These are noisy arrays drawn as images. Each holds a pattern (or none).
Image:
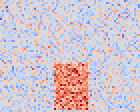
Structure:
one block
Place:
bottom middle
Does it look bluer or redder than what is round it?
redder
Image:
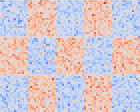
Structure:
a checkerboard
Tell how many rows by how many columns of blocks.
3 by 5
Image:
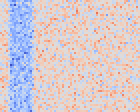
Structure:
one band of columns
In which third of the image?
left
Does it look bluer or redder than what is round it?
bluer
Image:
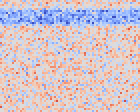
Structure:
one band of rows
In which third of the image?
top
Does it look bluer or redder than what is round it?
bluer
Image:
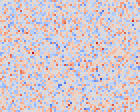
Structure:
only noise
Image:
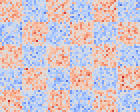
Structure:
a checkerboard
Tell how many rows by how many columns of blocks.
5 by 6
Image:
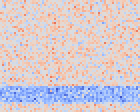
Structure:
one band of rows
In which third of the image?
bottom
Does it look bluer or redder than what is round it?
bluer
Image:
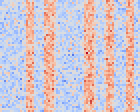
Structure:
bands of columns
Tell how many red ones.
5
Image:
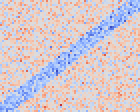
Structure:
a diagonal band
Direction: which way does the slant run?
bottom left to top right
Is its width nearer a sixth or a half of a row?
a sixth
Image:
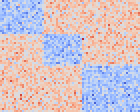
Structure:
blocks along the diagonal
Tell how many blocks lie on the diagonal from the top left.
3
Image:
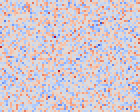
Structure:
only noise
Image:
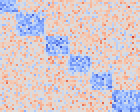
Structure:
blocks along the diagonal
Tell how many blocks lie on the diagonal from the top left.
6
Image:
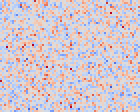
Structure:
only noise
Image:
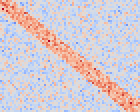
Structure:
a diagonal band
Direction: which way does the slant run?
top left to bottom right
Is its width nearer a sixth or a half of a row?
a sixth
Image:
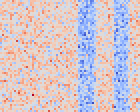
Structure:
bands of columns
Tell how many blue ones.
2
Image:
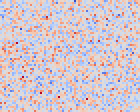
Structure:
only noise
